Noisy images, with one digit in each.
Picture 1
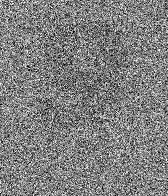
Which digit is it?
9
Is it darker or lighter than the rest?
darker
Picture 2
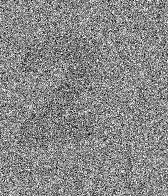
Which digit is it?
2
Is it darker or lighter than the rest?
darker
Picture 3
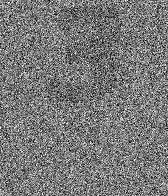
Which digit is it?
3
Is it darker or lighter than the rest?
darker
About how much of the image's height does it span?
half
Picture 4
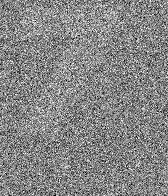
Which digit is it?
7
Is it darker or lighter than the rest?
lighter
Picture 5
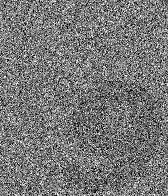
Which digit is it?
9
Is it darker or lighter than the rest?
darker
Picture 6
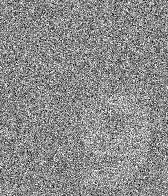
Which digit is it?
9
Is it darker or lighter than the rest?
lighter
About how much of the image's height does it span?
half
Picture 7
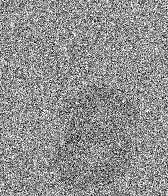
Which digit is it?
8
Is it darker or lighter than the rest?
darker
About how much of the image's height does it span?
half
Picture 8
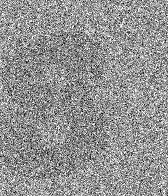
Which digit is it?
8
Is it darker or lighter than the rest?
darker
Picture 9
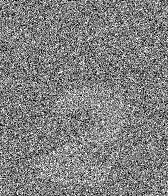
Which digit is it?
2
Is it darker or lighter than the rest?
lighter
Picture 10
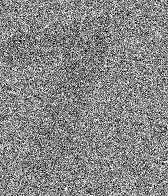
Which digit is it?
7
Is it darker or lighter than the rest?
darker
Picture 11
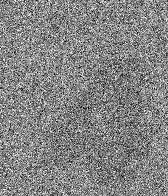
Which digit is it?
4
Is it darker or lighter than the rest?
darker
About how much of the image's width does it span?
two thirds
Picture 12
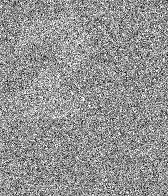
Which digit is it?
2
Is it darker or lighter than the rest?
lighter
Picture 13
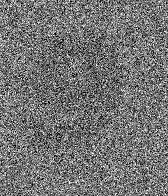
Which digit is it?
9
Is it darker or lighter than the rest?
darker
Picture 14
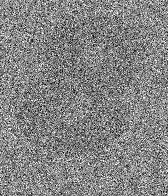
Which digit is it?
8
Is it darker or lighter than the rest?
darker
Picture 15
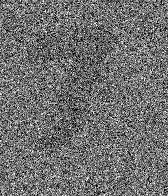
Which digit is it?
7
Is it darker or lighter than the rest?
darker
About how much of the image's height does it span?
two thirds
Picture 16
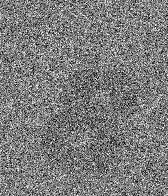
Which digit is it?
8
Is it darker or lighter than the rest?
darker
